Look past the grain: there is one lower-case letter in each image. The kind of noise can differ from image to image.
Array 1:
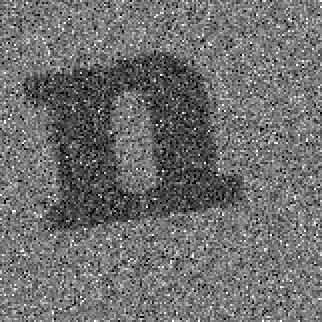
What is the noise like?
heavy tails
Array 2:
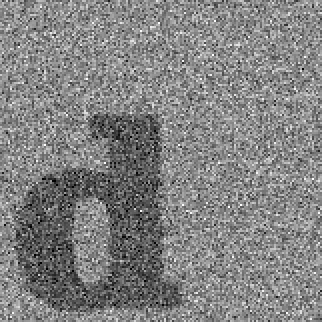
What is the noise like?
independent entries
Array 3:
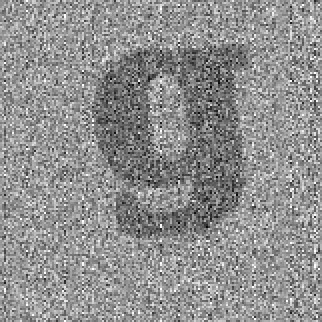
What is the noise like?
columns of uneven size
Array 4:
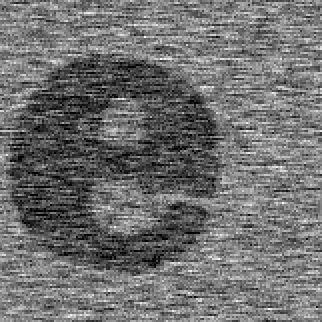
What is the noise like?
streaked along the rows
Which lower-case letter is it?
e
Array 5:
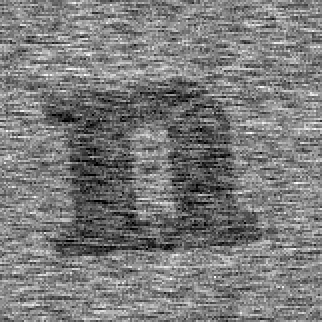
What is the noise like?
streaked along the rows
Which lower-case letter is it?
n
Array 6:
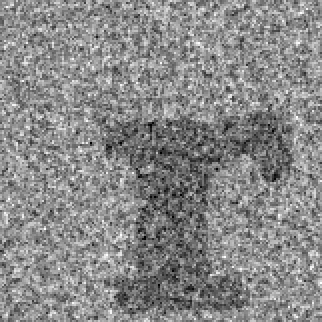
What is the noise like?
blotchy
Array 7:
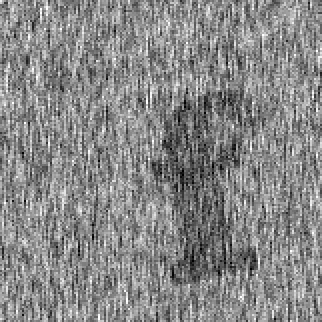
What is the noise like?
streaked along the columns
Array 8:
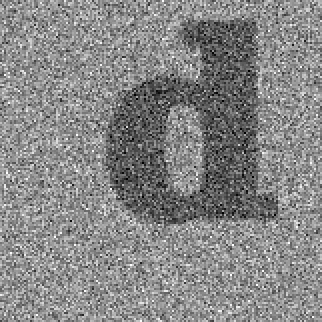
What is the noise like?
independent entries
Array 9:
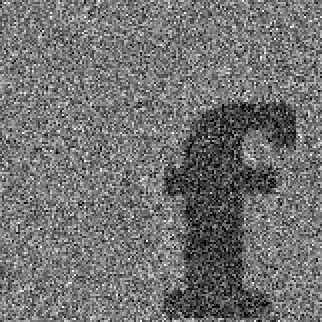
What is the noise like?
independent entries
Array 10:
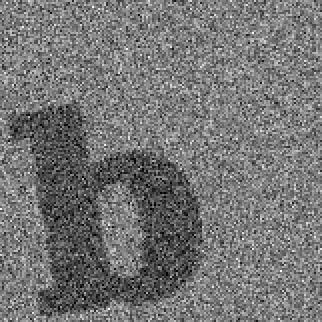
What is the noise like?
independent entries
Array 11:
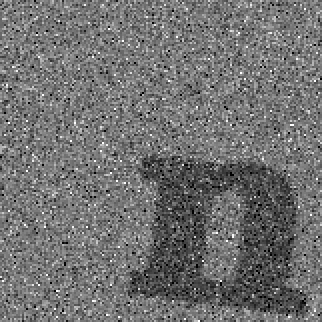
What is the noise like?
heavy tails
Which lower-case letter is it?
n
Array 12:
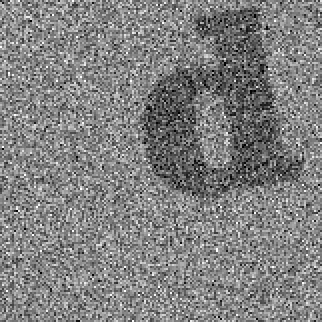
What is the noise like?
independent entries
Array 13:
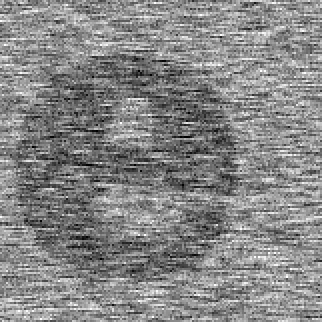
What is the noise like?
streaked along the rows
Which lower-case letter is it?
e
